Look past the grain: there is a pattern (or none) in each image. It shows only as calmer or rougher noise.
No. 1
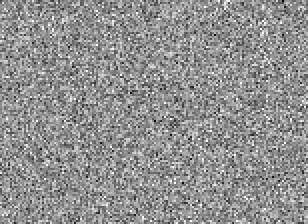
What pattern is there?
only noise
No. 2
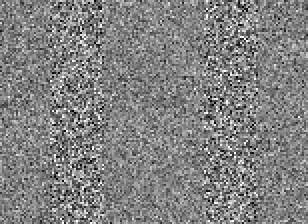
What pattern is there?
vertical stripes
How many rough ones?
2
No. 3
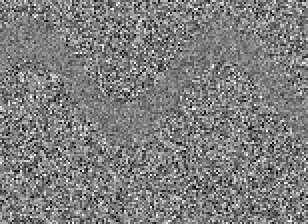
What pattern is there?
a wavy band
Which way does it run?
left to right
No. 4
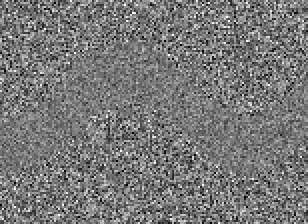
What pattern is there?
a wavy band
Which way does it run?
left to right
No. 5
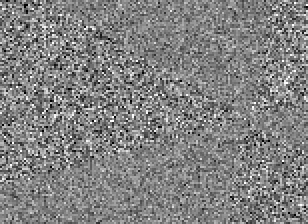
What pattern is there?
spokes from one point
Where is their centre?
middle right
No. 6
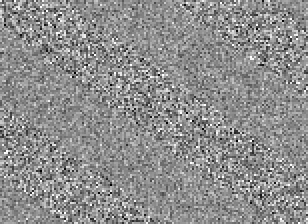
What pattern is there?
diagonal stripes
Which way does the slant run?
top left to bottom right
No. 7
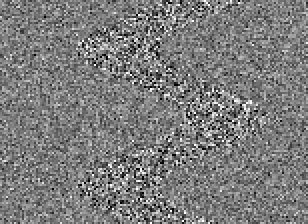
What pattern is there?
a wavy band
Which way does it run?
top to bottom
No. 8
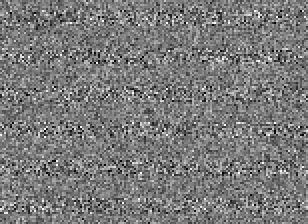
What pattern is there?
horizontal stripes
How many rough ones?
6
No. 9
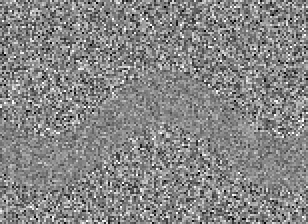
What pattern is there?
a wavy band
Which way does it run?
left to right
